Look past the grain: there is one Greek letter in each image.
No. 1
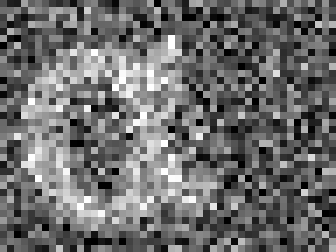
alpha
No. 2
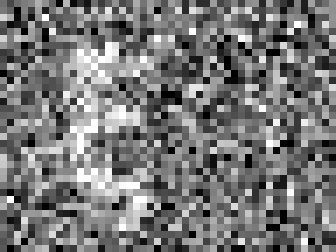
xi
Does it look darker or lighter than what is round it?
lighter
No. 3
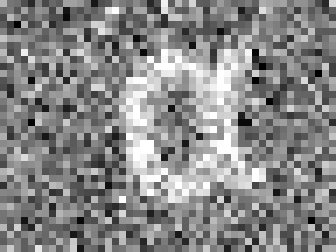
alpha
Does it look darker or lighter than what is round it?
lighter
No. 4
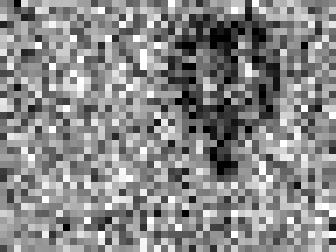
phi
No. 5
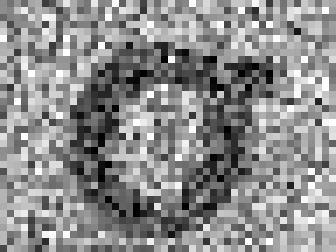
sigma
